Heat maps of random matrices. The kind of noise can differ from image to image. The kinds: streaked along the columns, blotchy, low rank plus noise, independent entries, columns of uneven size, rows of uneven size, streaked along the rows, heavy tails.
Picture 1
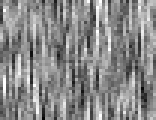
streaked along the columns
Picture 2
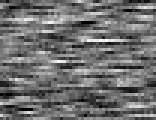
streaked along the rows
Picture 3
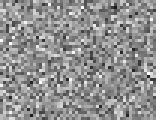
independent entries
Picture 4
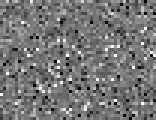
heavy tails
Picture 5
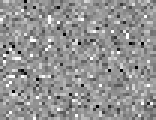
heavy tails
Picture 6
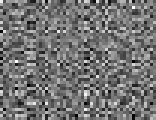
low rank plus noise
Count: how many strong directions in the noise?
one
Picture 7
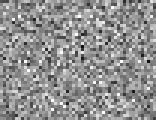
independent entries
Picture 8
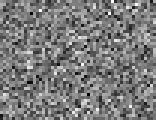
independent entries
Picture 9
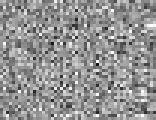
low rank plus noise
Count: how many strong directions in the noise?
three or four
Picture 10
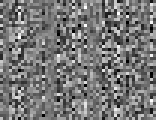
columns of uneven size
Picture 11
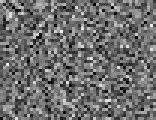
independent entries
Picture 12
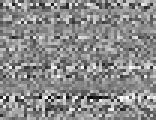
rows of uneven size
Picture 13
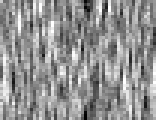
streaked along the columns
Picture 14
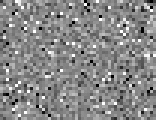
heavy tails
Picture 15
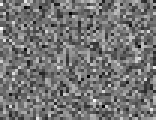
independent entries
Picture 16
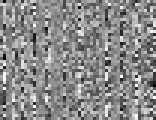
columns of uneven size
